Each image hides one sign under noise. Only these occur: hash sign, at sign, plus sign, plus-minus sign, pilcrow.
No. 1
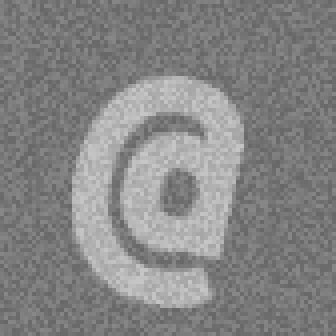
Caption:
light at sign
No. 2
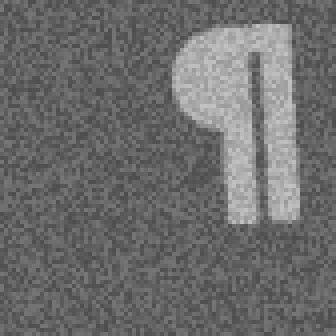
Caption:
light pilcrow
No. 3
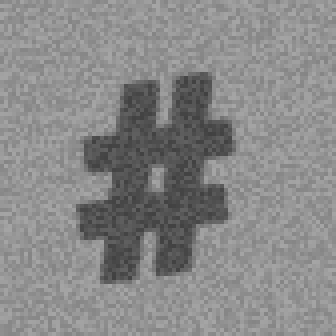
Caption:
dark hash sign
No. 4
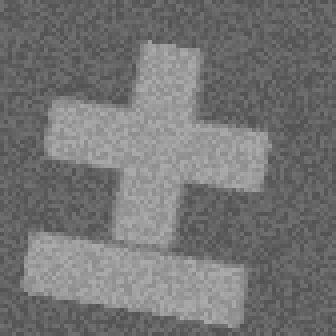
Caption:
light plus-minus sign
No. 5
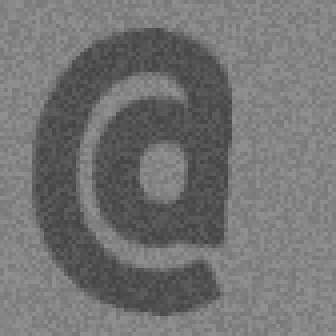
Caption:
dark at sign
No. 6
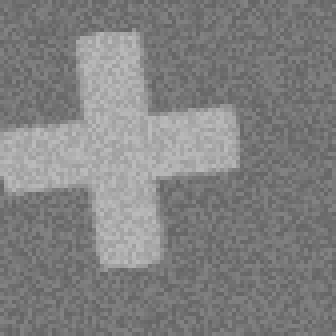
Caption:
light plus sign
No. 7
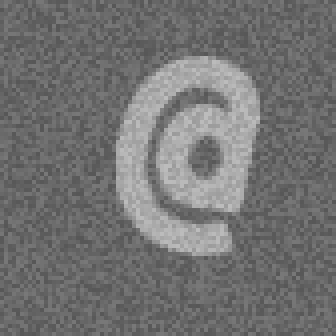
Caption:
light at sign
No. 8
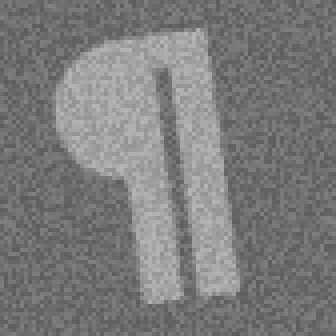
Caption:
light pilcrow
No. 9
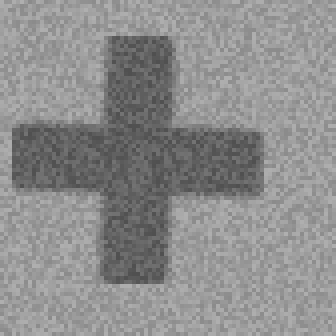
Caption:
dark plus sign
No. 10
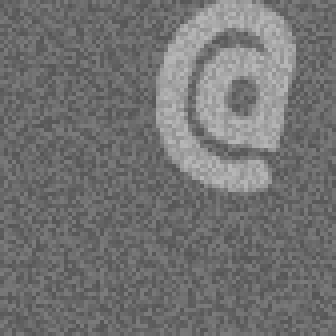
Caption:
light at sign
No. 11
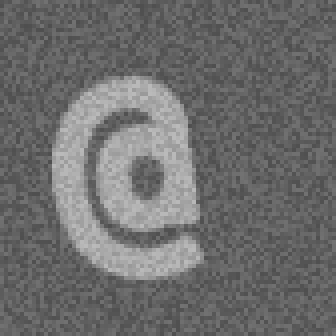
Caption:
light at sign
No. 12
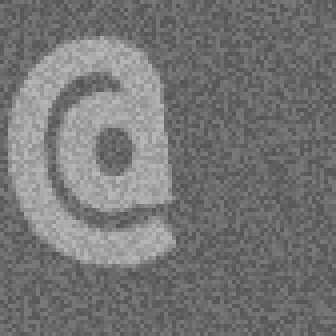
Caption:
light at sign
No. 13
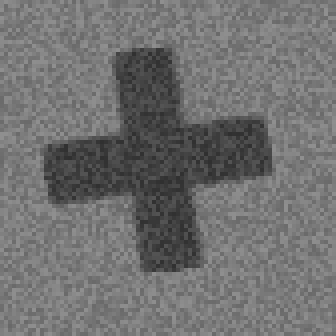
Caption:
dark plus sign
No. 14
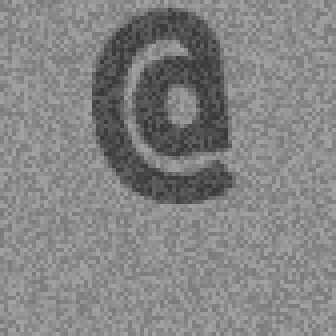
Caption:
dark at sign
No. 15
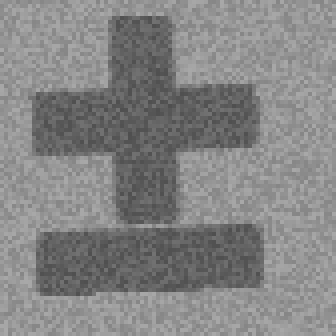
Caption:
dark plus-minus sign
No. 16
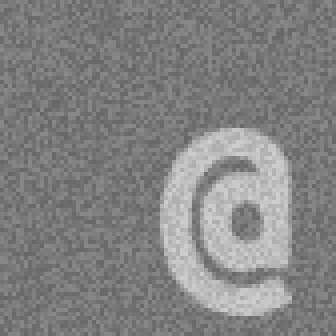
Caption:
light at sign
